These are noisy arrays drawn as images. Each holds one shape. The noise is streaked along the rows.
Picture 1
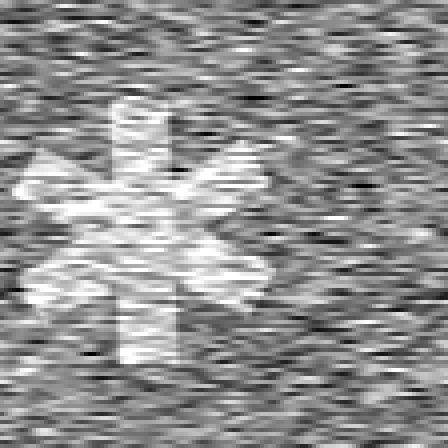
asterisk
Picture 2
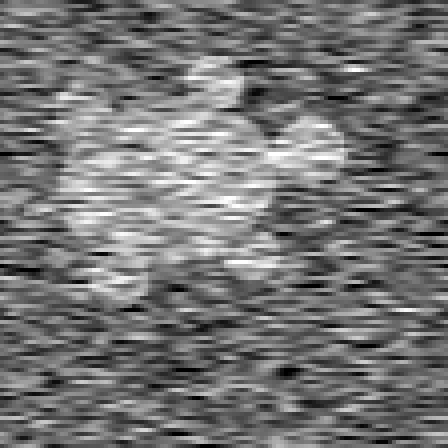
turtle
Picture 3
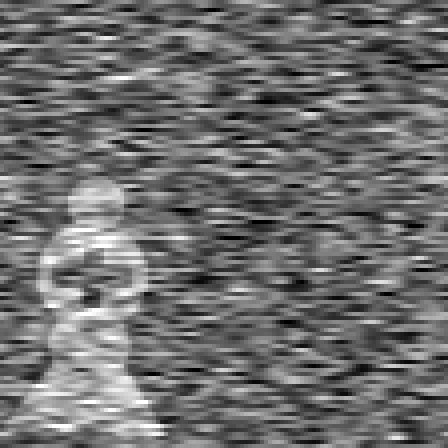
chess bishop
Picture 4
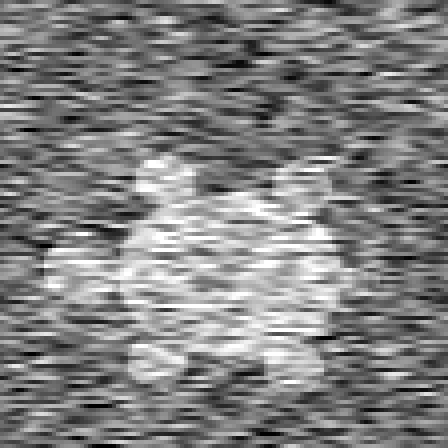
turtle
